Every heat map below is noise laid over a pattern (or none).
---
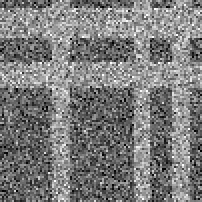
bands of rows crossing bands of columns
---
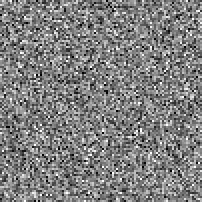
only noise
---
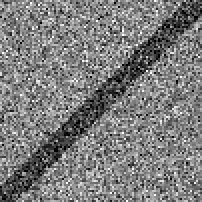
a diagonal band
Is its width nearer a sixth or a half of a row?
a sixth
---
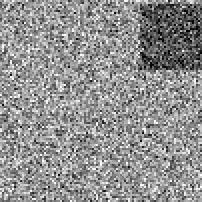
one block
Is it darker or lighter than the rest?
darker
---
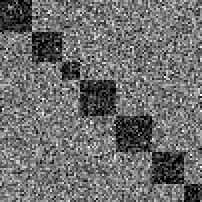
blocks along the diagonal
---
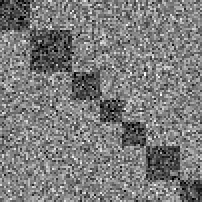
blocks along the diagonal
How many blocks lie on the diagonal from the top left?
7
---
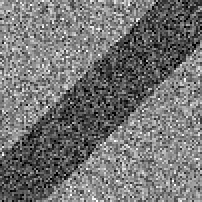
a diagonal band
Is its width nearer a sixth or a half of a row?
a half
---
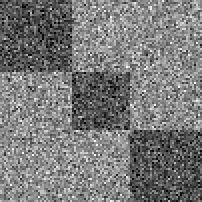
blocks along the diagonal
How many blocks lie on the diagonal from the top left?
3
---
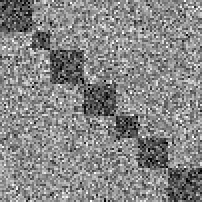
blocks along the diagonal
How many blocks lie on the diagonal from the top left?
7
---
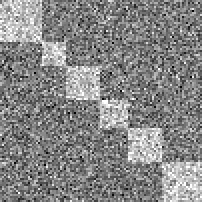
blocks along the diagonal
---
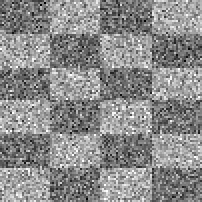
a checkerboard
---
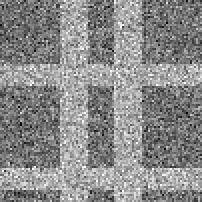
bands of rows crossing bands of columns
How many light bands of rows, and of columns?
2 and 2
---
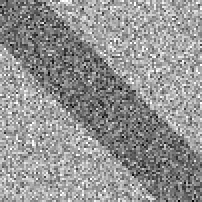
a diagonal band
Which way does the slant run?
top left to bottom right
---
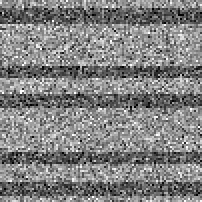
bands of rows
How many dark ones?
5
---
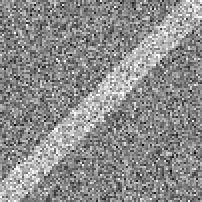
a diagonal band
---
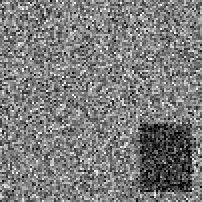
one block
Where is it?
bottom right
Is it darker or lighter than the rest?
darker
